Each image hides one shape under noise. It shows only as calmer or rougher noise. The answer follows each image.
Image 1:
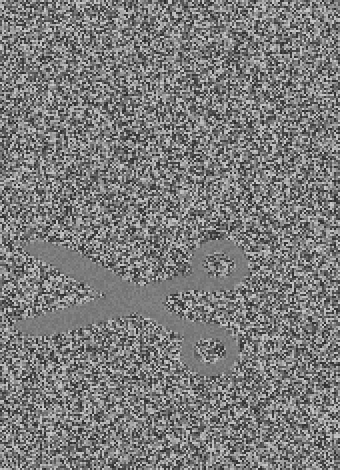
pair of scissors
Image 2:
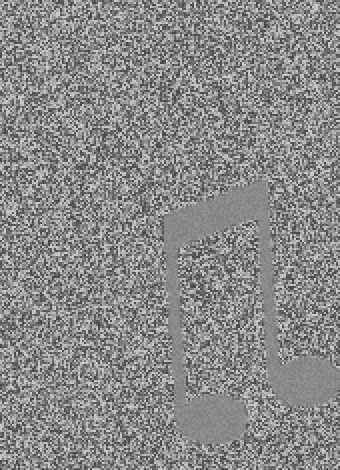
pair of musical notes
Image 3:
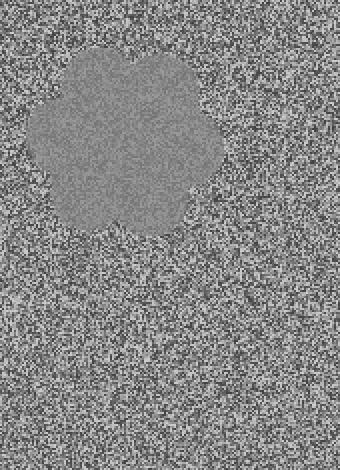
flower
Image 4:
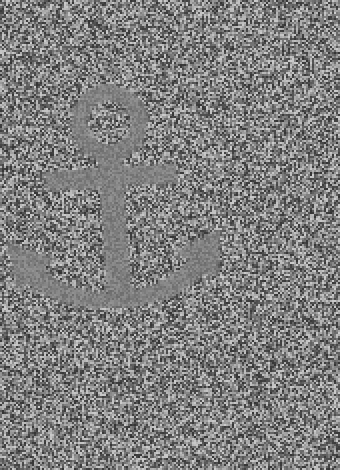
anchor
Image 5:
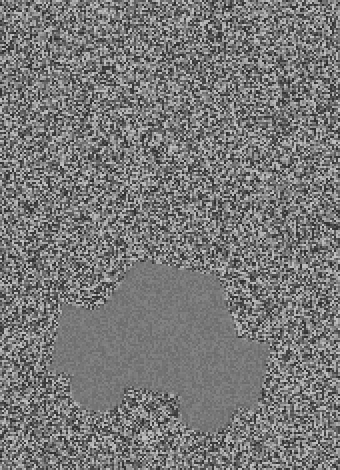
car
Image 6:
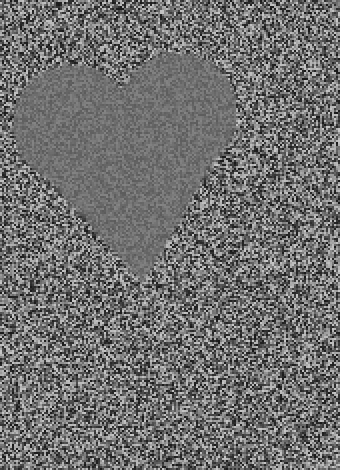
heart
